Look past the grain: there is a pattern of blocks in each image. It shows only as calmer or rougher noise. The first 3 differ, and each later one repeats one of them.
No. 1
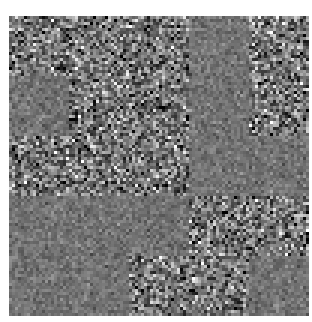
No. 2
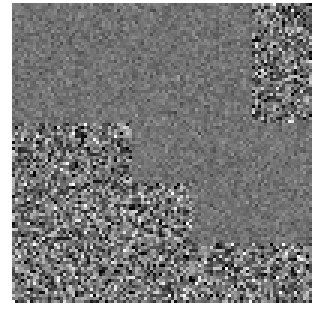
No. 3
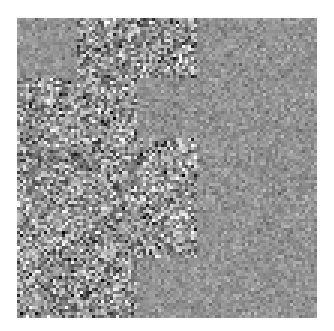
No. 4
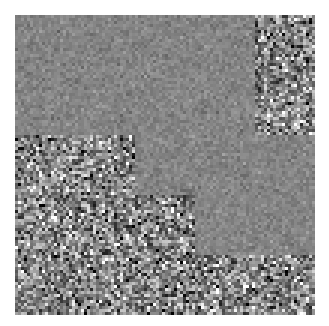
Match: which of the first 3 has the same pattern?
2
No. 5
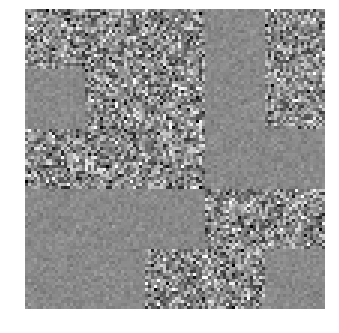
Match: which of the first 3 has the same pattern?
1
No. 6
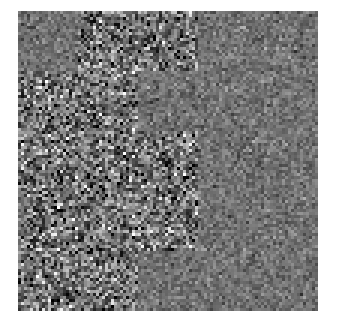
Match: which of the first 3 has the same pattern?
3
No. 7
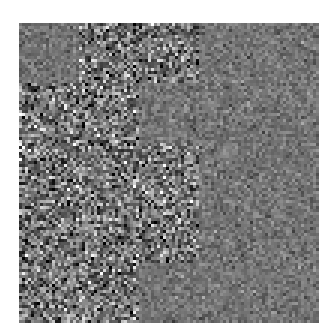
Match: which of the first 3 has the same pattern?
3
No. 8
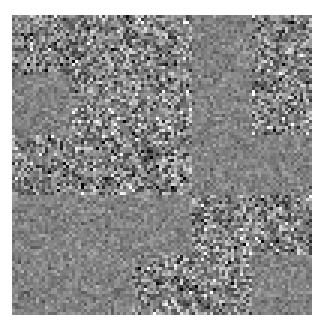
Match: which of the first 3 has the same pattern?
1
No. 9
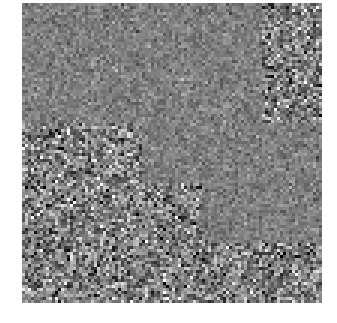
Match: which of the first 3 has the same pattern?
2
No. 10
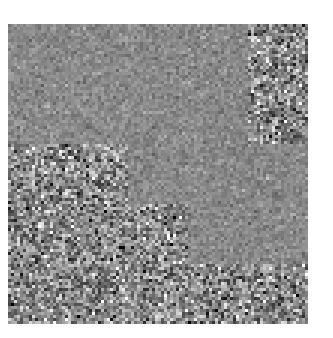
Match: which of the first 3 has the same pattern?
2
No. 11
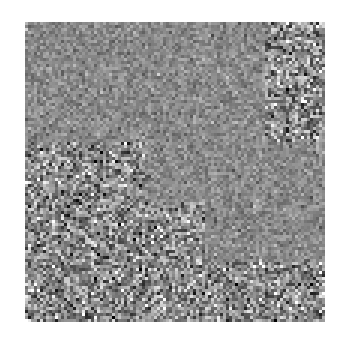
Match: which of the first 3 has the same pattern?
2
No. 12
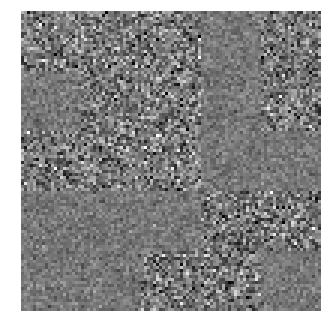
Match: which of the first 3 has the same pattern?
1
